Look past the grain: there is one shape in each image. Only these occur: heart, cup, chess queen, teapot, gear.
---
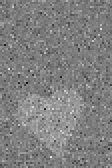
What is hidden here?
light heart
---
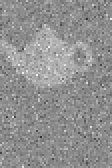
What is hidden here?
light teapot
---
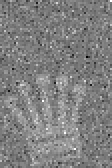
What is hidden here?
light chess queen
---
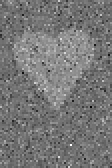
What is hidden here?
light heart
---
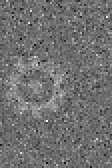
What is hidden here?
light gear
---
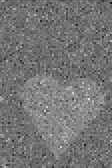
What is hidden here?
light heart
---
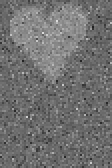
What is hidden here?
light heart
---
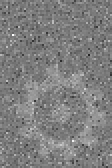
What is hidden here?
light gear
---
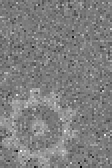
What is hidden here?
light gear
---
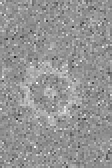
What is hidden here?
light gear
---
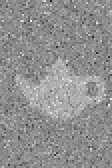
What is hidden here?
light teapot
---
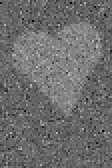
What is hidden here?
light heart
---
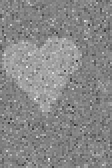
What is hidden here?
light heart
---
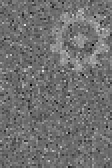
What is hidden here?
light gear
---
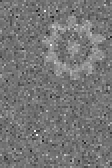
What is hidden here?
light gear
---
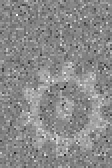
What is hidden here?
light gear
